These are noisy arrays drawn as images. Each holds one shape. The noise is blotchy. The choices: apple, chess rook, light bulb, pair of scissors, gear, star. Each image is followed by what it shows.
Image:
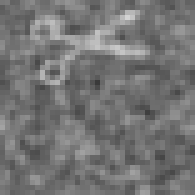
pair of scissors
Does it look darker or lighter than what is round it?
lighter
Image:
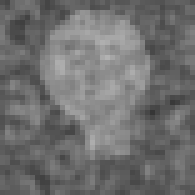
light bulb
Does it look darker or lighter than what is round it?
lighter
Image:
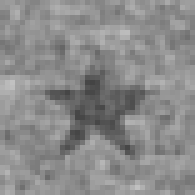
star
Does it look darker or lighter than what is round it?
darker
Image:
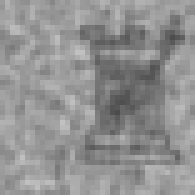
chess rook
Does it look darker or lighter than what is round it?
darker
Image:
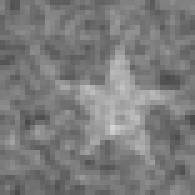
star
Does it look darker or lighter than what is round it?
lighter
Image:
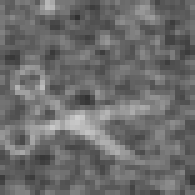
pair of scissors
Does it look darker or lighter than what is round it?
lighter
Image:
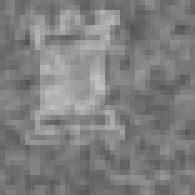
chess rook
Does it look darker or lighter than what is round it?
lighter
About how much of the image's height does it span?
two thirds
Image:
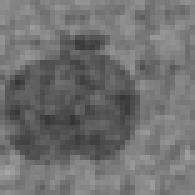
apple
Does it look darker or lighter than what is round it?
darker
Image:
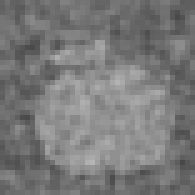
apple
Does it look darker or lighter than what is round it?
lighter
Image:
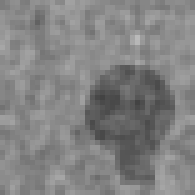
light bulb
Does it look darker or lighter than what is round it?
darker
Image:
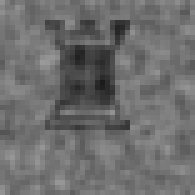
chess rook
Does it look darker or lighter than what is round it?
darker
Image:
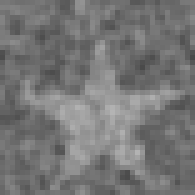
star
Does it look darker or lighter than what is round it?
lighter
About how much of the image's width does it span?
nearly all
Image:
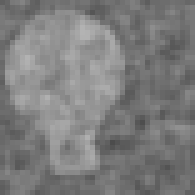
light bulb
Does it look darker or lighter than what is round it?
lighter
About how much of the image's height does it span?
nearly all
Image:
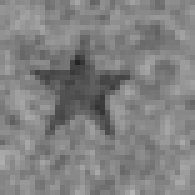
star
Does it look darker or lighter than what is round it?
darker
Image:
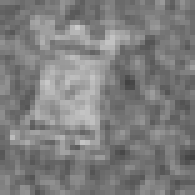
chess rook
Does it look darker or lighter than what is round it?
lighter
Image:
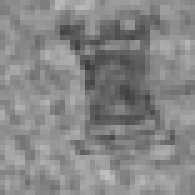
chess rook
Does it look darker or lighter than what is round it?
darker
